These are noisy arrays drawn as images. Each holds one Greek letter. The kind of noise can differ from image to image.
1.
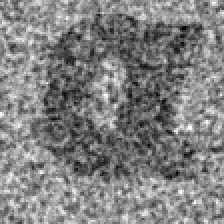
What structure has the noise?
blotchy
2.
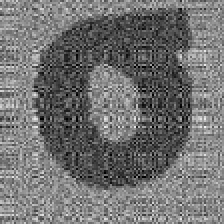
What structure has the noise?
low rank plus noise
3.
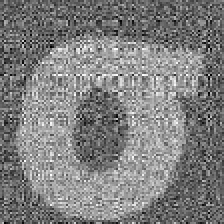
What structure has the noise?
low rank plus noise
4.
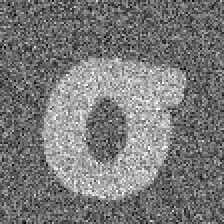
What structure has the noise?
independent entries
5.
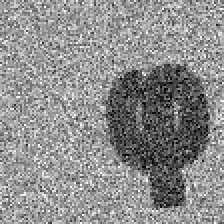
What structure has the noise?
independent entries
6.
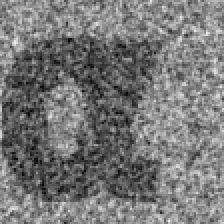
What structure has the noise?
blotchy
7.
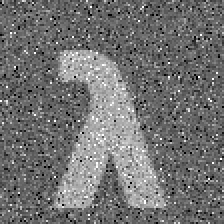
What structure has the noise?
heavy tails
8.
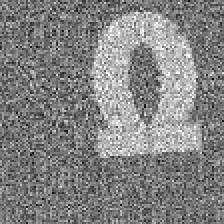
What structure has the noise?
low rank plus noise
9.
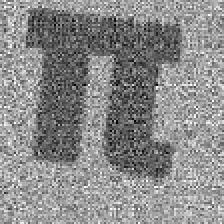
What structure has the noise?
low rank plus noise
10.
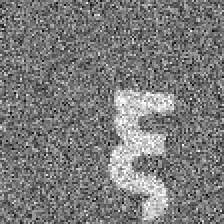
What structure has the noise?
independent entries
